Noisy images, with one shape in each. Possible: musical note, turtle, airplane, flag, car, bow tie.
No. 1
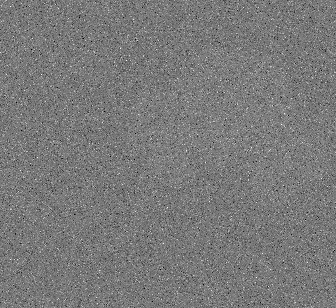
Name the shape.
car
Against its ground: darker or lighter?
lighter
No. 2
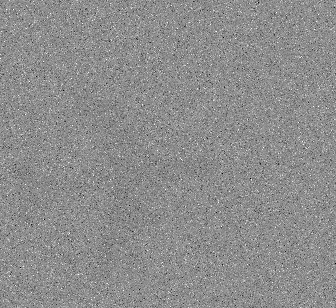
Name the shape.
airplane
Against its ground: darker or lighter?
darker
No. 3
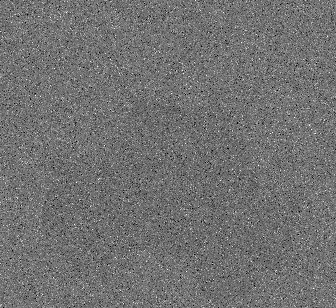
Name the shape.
car
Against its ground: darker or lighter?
darker
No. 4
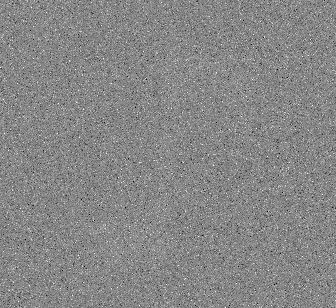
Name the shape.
musical note
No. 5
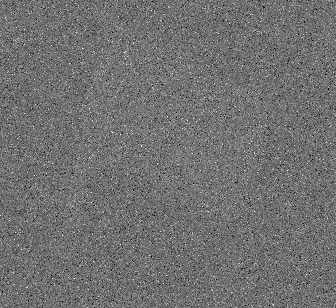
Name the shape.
flag
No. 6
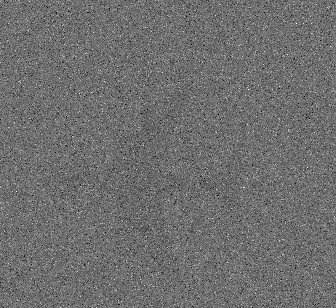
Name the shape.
airplane
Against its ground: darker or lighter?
darker
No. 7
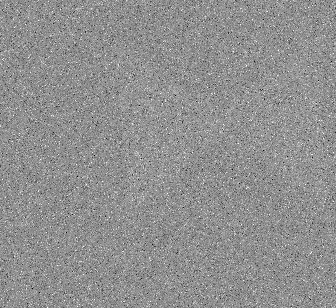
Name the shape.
bow tie
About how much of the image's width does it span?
two thirds
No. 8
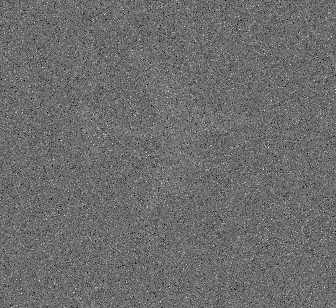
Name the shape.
airplane
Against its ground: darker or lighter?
lighter
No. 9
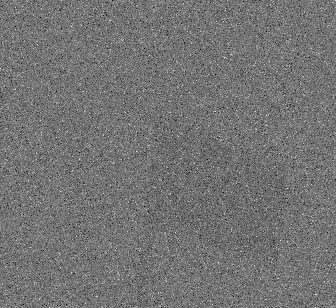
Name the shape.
flag
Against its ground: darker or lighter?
darker
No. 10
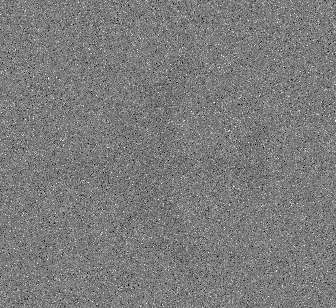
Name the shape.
airplane
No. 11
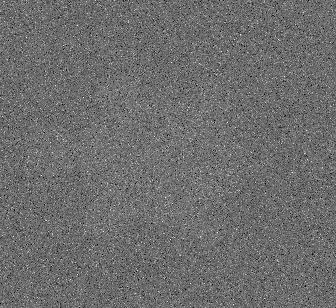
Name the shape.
turtle
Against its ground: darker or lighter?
lighter
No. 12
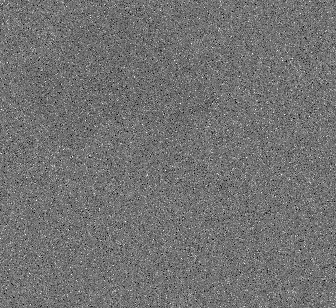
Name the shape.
car
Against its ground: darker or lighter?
darker
